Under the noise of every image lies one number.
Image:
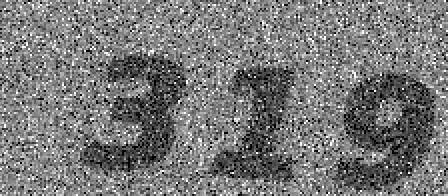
319
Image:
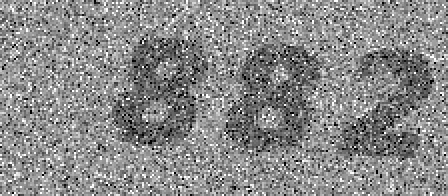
882
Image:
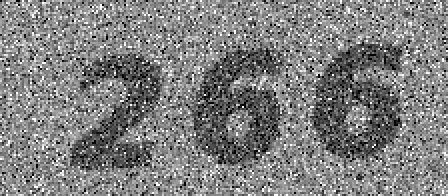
266
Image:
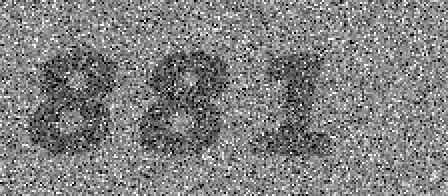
881
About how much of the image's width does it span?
two thirds
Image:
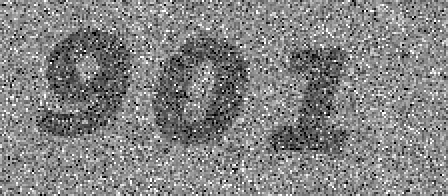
901
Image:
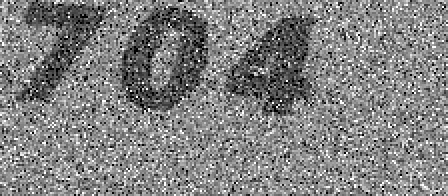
704
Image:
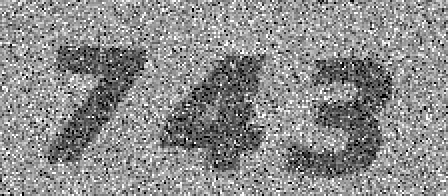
743
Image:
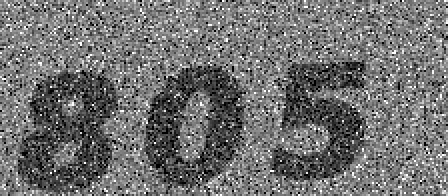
805
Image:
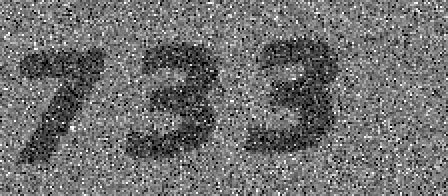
733
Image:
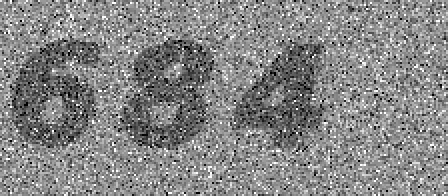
684
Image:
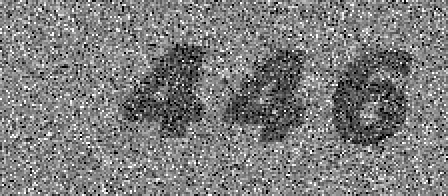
446
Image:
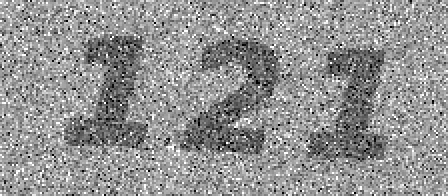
121
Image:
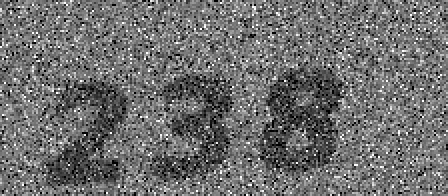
238
